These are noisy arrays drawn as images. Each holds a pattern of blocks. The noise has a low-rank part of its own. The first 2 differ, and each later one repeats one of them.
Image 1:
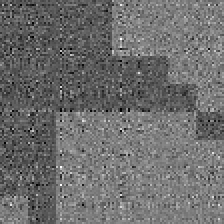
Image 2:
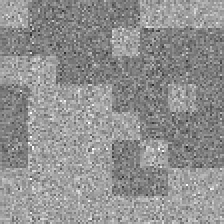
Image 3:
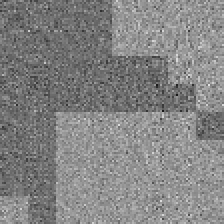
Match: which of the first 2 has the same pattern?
1
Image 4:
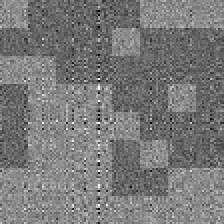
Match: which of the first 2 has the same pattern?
2
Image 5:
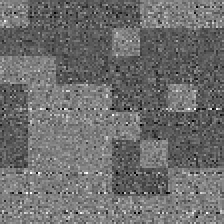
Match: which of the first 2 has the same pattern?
2
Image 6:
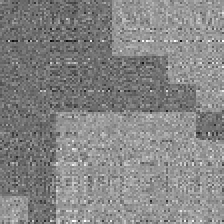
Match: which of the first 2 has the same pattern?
1
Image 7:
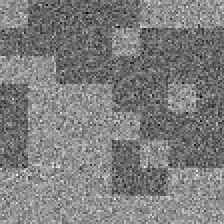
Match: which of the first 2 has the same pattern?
2
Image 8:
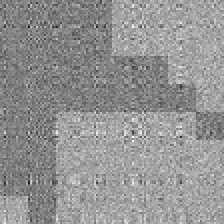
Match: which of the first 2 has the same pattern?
1
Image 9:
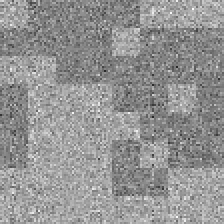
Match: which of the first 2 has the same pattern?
2
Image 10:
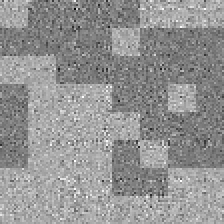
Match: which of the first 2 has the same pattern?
2
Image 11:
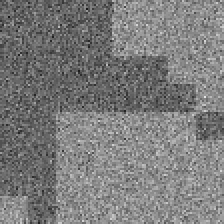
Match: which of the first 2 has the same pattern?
1
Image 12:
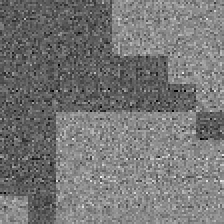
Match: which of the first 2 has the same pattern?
1
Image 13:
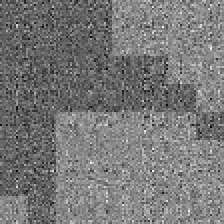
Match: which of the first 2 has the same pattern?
1
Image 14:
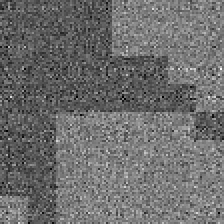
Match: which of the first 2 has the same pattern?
1
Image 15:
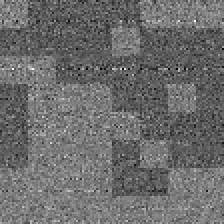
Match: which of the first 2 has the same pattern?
2
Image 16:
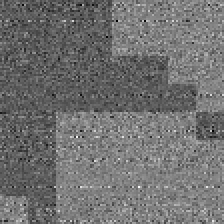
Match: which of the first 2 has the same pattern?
1
